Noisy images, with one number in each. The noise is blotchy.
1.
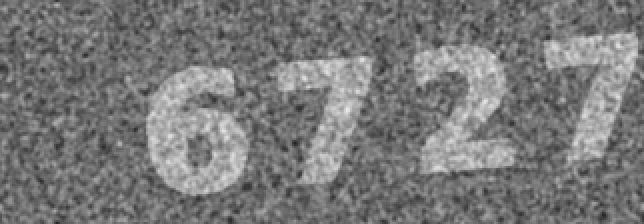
6727
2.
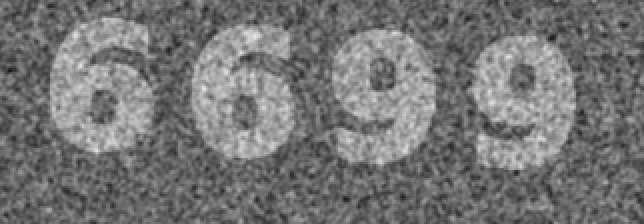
6699
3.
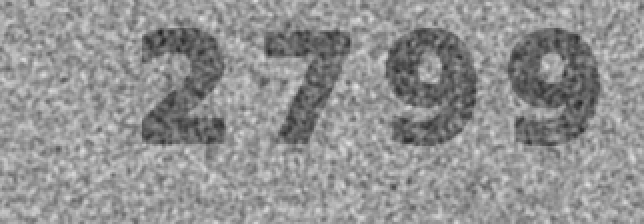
2799
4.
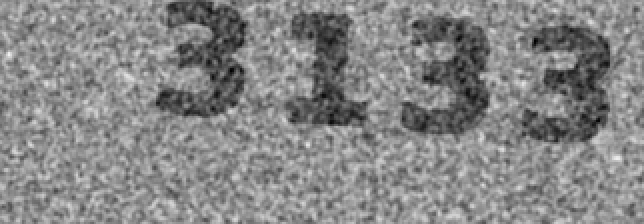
3133
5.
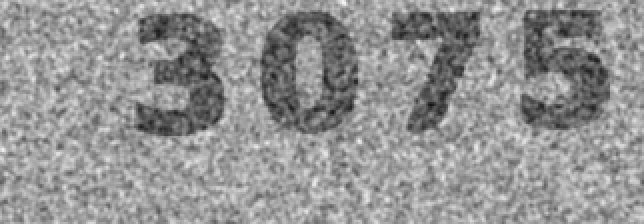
3075
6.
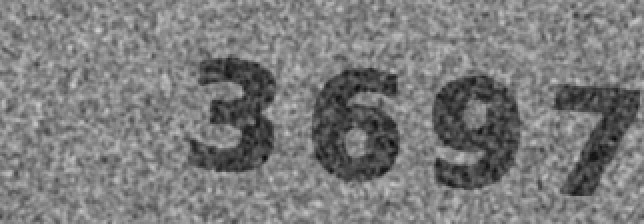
3697
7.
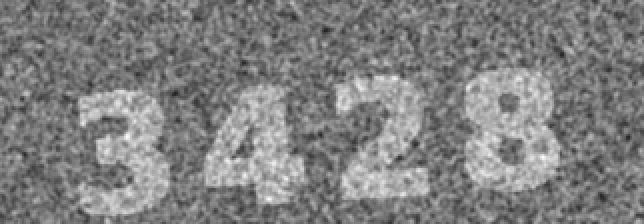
3428
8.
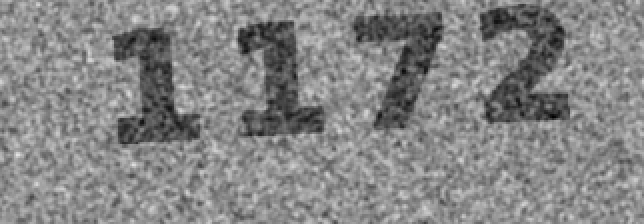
1172
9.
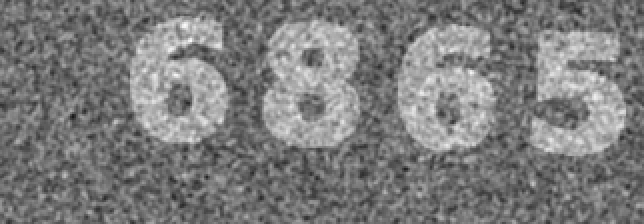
6865
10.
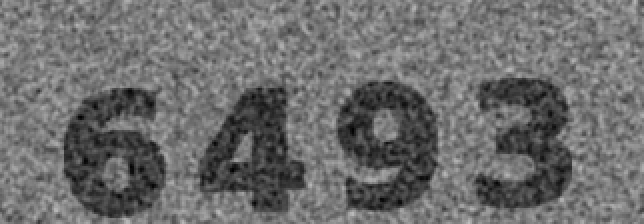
6493
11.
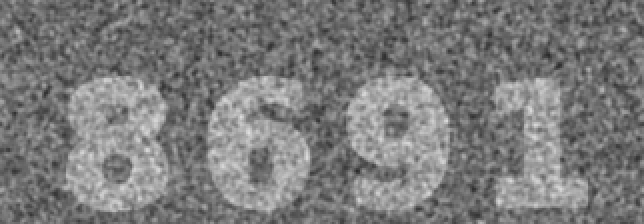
8691
